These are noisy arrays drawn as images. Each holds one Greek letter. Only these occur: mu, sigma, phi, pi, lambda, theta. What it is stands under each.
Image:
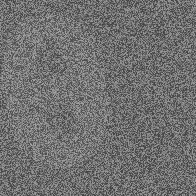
theta
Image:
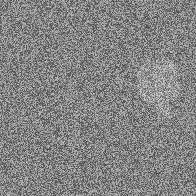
phi
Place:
middle right
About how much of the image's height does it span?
a third
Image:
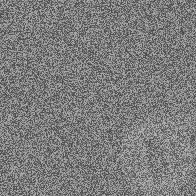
sigma
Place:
bottom right
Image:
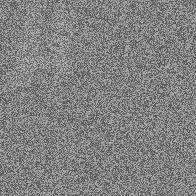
mu
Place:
top left
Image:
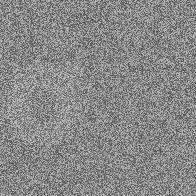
sigma
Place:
middle left
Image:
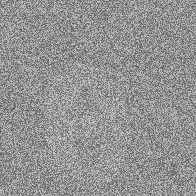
theta
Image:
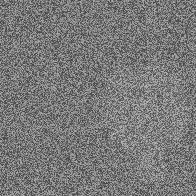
phi
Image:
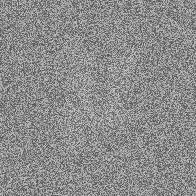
mu
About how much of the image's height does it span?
half
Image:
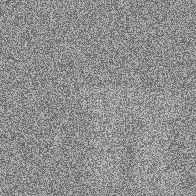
pi
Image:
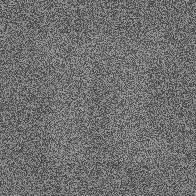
pi
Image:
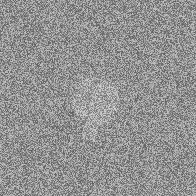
phi
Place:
centre
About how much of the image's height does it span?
a third
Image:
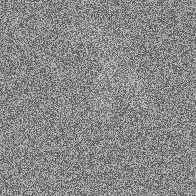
lambda
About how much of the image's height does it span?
half
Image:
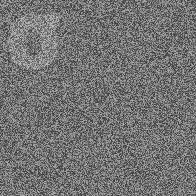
sigma
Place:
top left
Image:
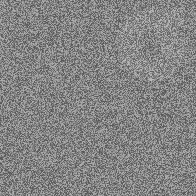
sigma
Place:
top right
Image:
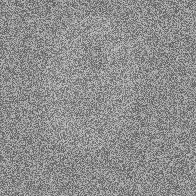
theta
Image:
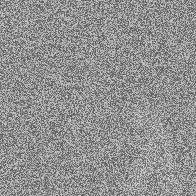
lambda
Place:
bottom right
